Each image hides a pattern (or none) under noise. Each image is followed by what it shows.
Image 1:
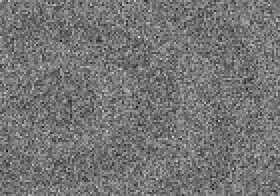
rings round one point
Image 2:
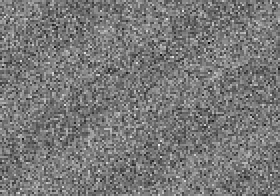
diagonal stripes
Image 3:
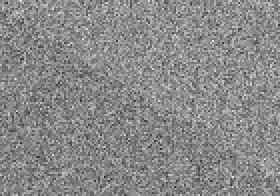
a sharp edge
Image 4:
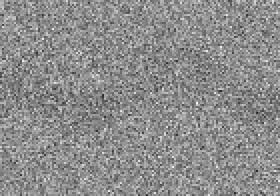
a wavy band
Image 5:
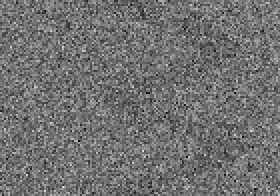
a wavy band
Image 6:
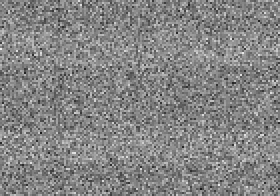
horizontal stripes
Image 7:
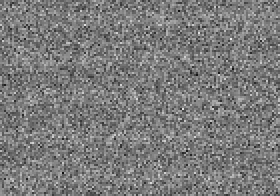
horizontal stripes
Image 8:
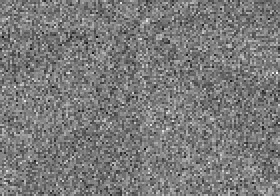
spokes from one point
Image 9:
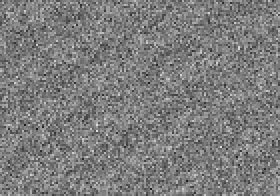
diagonal stripes
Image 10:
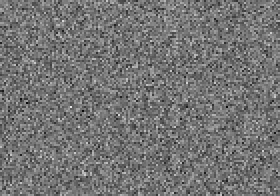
only noise
